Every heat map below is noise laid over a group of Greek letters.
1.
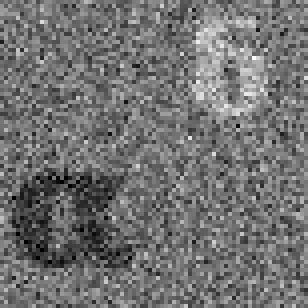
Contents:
top right: light delta; bottom left: dark alpha
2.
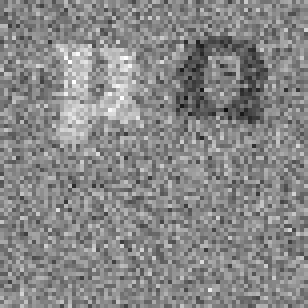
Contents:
top left: light mu; top right: dark omega
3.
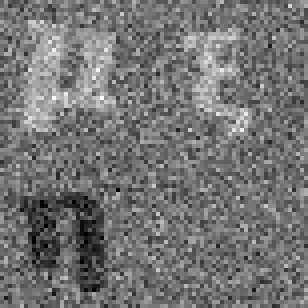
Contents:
top left: light mu; top right: light xi; bottom left: dark eta
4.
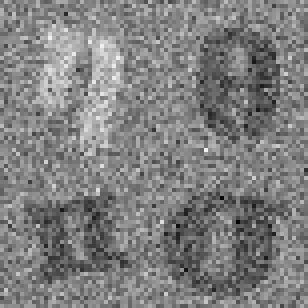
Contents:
top left: light eta; top right: dark theta; bottom left: dark pi; bottom right: dark sigma
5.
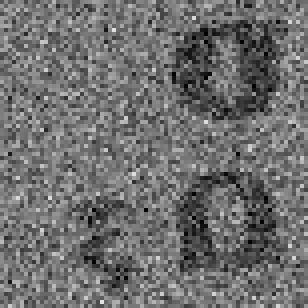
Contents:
top right: dark sigma; bottom left: dark xi; bottom right: dark omega
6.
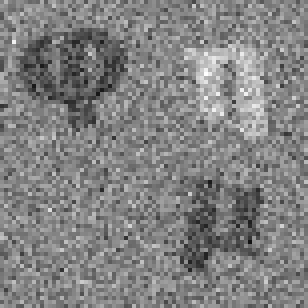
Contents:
top left: dark phi; top right: light eta; bottom right: dark mu
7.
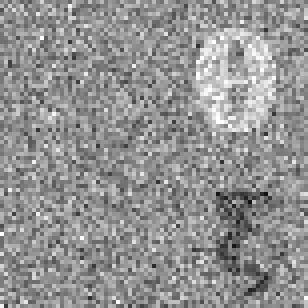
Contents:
top right: light theta; bottom right: dark xi
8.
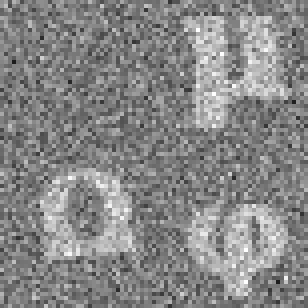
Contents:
top right: light mu; bottom left: light omega; bottom right: light phi
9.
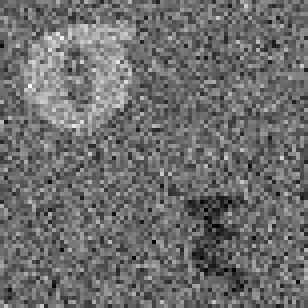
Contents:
top left: light sigma; bottom right: dark xi
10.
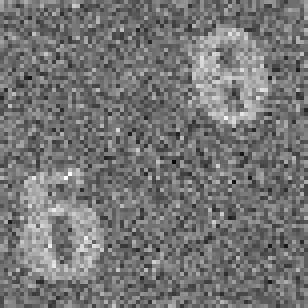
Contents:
top right: light theta; bottom left: light delta
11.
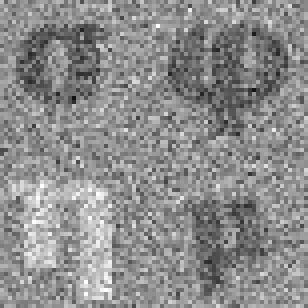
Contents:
top left: dark sigma; top right: dark phi; bottom left: light eta; bottom right: dark mu
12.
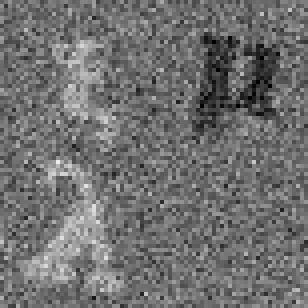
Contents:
top left: light xi; top right: dark mu; bottom left: light lambda
